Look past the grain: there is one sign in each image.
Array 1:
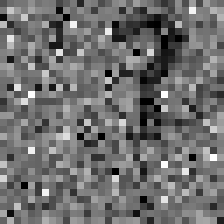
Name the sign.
question mark
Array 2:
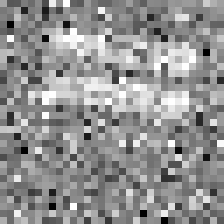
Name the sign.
equals sign
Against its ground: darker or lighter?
lighter
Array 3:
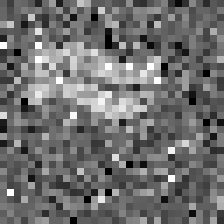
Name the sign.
approximately sign
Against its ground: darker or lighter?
lighter
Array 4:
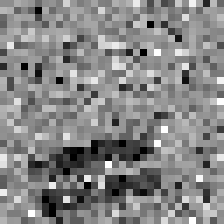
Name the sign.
equals sign
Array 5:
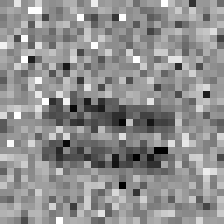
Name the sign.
equals sign
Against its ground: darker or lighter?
darker
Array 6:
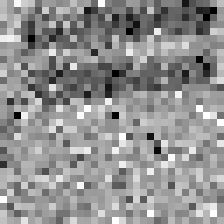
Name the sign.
equals sign
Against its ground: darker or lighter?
darker
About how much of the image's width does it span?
nearly all
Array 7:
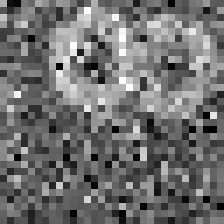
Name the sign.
infinity sign
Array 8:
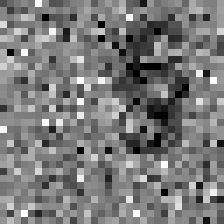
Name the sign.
section sign
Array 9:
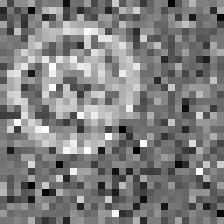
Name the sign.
at sign
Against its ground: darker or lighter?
lighter
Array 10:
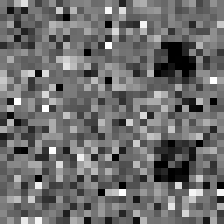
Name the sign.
colon
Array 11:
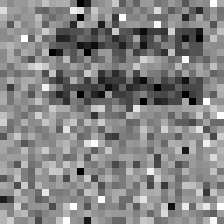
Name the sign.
equals sign
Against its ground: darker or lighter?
darker
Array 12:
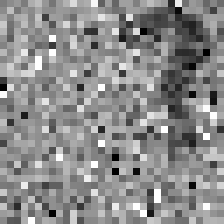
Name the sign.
question mark
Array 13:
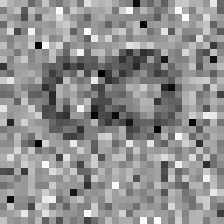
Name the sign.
infinity sign
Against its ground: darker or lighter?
darker
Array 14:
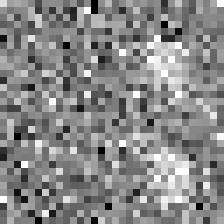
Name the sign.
colon
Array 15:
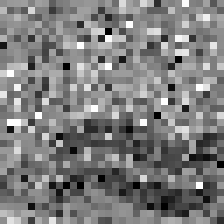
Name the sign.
approximately sign
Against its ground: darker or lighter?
darker
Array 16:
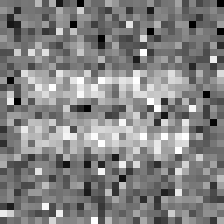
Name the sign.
equals sign
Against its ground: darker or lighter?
lighter
